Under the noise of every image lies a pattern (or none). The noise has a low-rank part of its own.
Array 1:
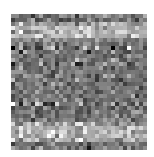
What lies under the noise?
bands of rows
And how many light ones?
2
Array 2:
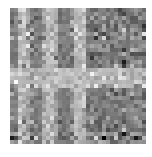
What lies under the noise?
bands of rows crossing bands of columns
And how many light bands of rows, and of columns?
1 and 3
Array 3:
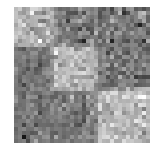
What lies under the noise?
blocks along the diagonal
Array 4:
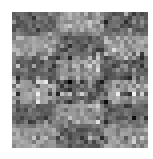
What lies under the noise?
a checkerboard
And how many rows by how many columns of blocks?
6 by 3
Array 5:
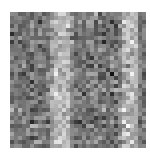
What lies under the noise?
bands of columns
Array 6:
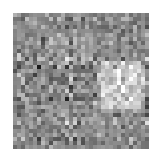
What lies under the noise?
one block
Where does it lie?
middle right
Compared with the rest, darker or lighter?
lighter
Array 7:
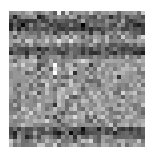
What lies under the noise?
bands of rows
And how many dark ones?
3
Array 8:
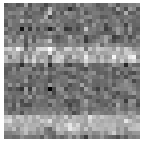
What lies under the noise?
bands of rows
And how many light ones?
2
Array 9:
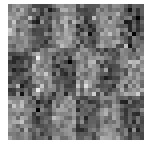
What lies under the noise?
a checkerboard
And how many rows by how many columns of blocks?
3 by 6
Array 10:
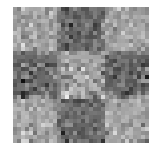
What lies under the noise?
a checkerboard
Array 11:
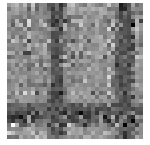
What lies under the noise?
bands of rows crossing bands of columns
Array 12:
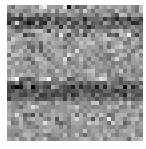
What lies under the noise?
bands of rows
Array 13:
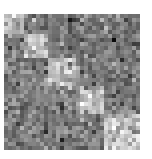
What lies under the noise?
blocks along the diagonal
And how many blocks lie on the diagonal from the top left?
5
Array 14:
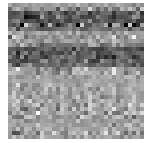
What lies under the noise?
bands of rows
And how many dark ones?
2
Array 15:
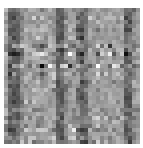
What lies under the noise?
bands of columns
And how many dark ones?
4
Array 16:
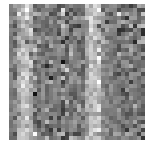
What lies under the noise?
bands of columns
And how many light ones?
2
